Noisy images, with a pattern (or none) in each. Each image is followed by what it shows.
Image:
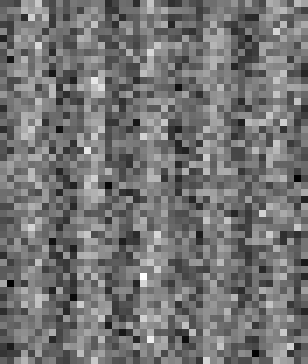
vertical stripes
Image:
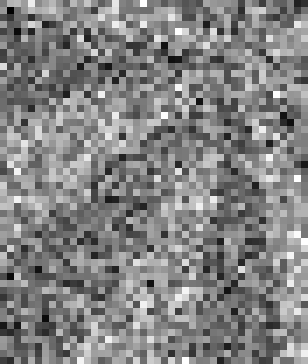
spokes from one point
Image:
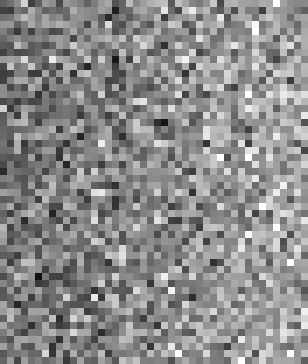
a smooth slope
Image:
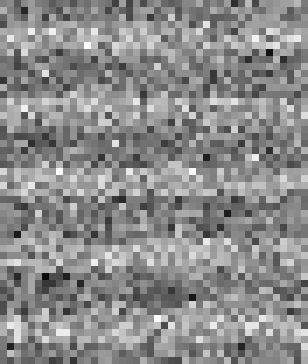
horizontal stripes
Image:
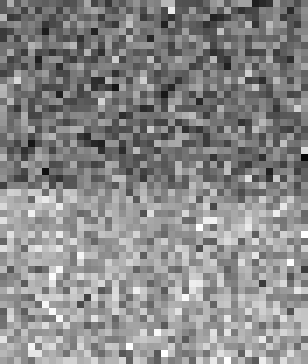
a sharp edge
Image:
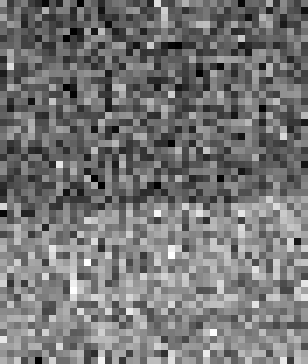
a sharp edge
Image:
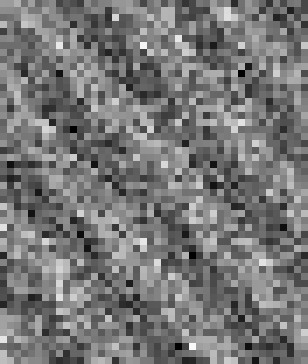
diagonal stripes
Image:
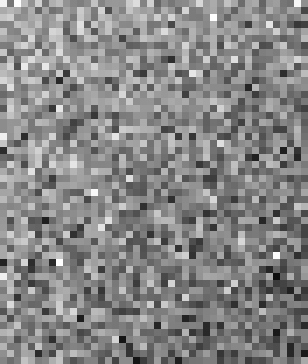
a smooth slope
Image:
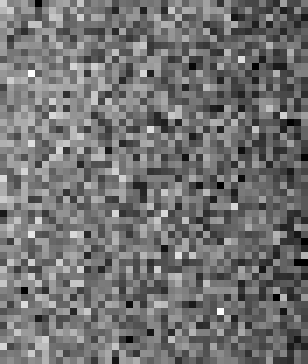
a smooth slope
